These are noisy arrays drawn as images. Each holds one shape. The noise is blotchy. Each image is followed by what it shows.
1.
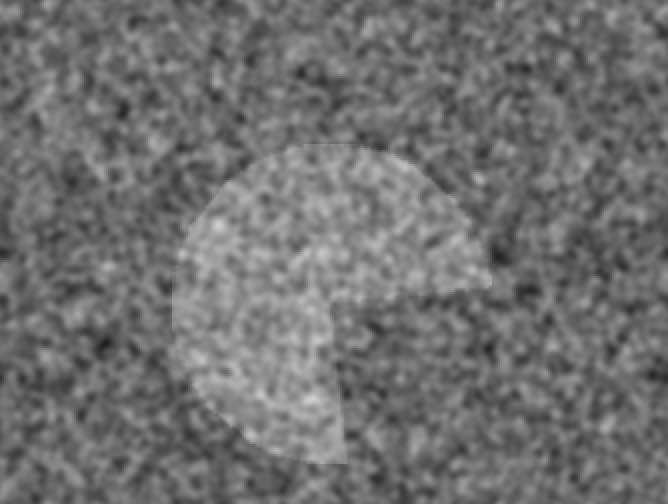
light disc with a wedge cut out
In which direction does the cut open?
down and right
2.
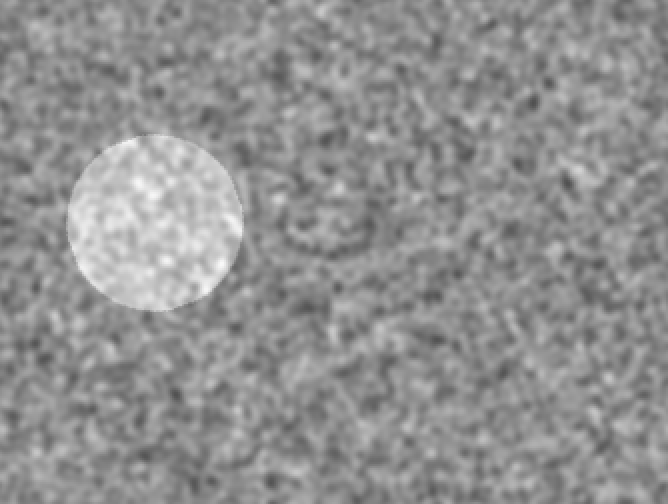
light disc, middle left
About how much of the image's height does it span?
a third
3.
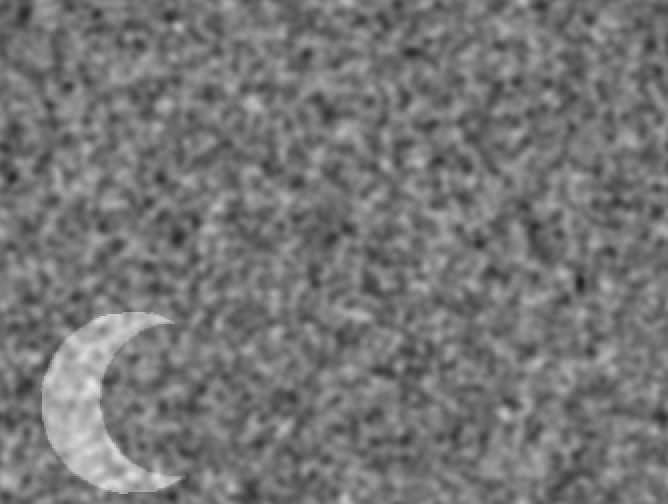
light crescent, bottom left
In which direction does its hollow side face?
right
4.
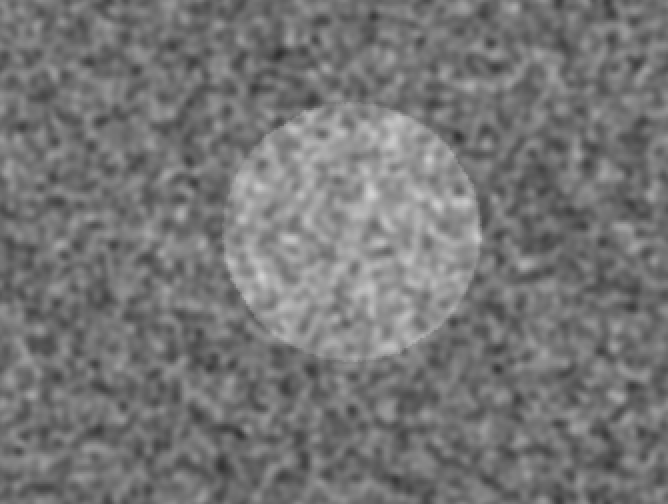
light disc
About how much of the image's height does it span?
half
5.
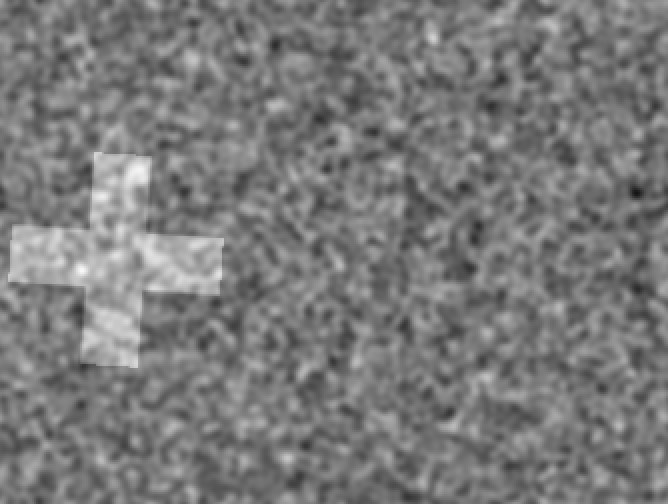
light cross, middle left
